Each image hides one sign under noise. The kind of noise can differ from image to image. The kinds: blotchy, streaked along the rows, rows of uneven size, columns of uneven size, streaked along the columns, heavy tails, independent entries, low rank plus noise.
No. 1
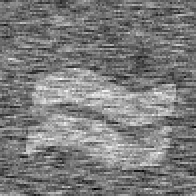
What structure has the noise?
streaked along the rows
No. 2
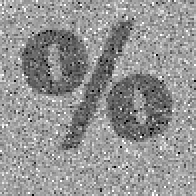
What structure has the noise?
heavy tails
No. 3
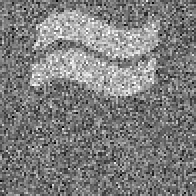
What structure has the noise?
independent entries
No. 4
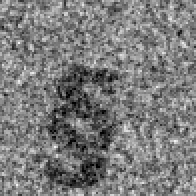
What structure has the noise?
blotchy
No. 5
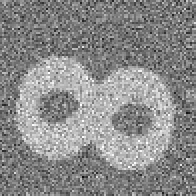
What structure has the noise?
low rank plus noise
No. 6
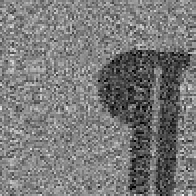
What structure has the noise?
low rank plus noise
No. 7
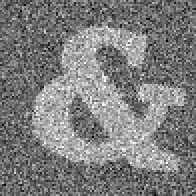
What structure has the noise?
independent entries
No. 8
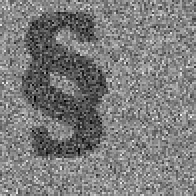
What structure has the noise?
independent entries
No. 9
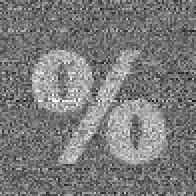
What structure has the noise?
rows of uneven size
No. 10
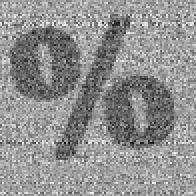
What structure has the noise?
rows of uneven size
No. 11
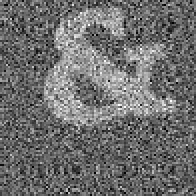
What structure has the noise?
low rank plus noise
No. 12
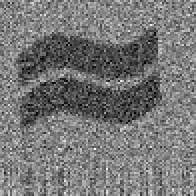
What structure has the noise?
low rank plus noise
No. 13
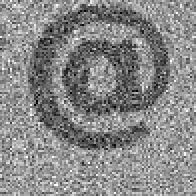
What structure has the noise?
low rank plus noise
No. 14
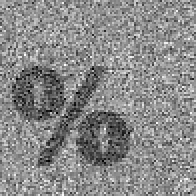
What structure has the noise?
low rank plus noise
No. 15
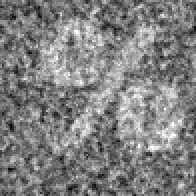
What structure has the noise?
blotchy
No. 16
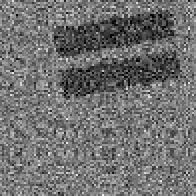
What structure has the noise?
low rank plus noise
